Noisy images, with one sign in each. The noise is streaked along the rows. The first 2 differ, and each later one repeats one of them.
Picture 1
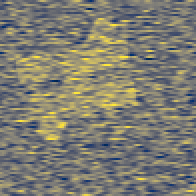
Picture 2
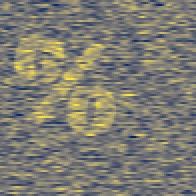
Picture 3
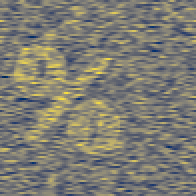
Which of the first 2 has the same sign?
2
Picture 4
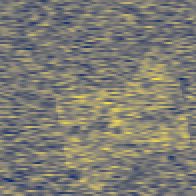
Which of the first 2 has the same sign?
1
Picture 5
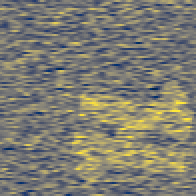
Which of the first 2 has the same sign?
1
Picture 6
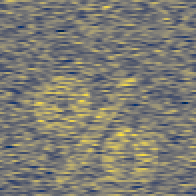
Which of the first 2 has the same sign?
2
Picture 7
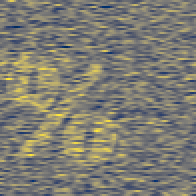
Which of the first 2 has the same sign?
2
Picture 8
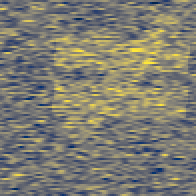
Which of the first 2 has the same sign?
1
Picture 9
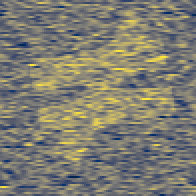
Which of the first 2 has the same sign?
1
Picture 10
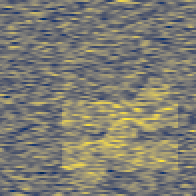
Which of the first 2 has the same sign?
1
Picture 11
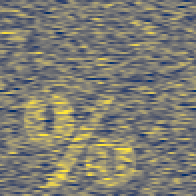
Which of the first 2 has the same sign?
2
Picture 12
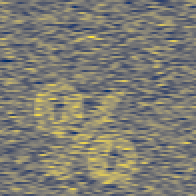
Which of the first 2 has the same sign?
2
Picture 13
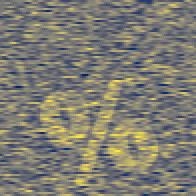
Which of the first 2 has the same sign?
2
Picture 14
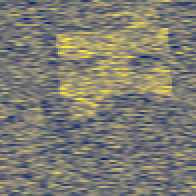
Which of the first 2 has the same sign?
1
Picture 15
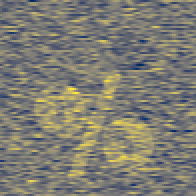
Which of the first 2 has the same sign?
2
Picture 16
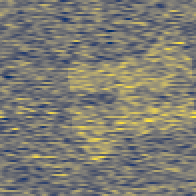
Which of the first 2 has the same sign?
1
